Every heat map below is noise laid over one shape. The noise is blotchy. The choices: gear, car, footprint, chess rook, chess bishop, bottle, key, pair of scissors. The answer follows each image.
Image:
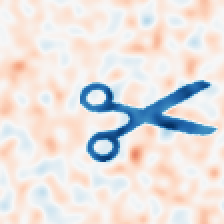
blue pair of scissors
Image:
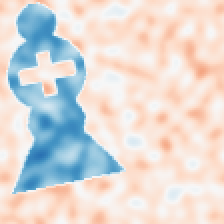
blue chess bishop
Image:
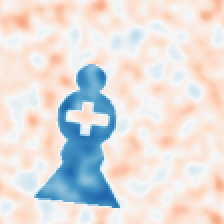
blue chess bishop
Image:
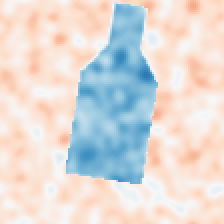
blue bottle
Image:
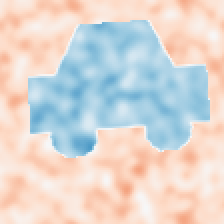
blue car
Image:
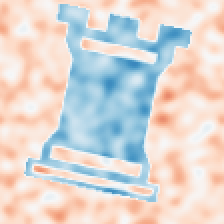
blue chess rook
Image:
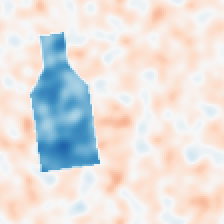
blue bottle
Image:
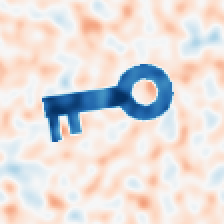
blue key
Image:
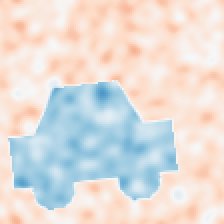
blue car
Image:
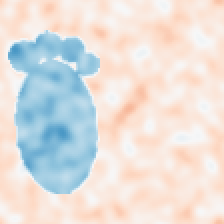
blue footprint
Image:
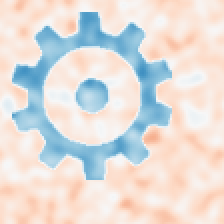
blue gear
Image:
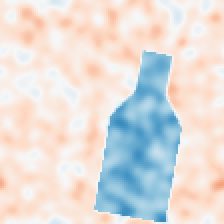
blue bottle
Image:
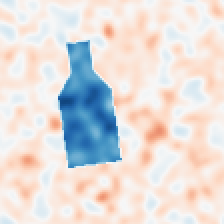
blue bottle
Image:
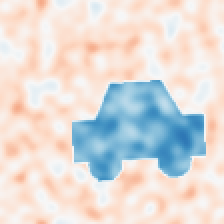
blue car
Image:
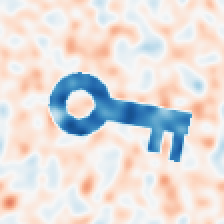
blue key
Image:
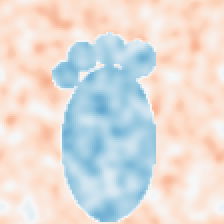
blue footprint
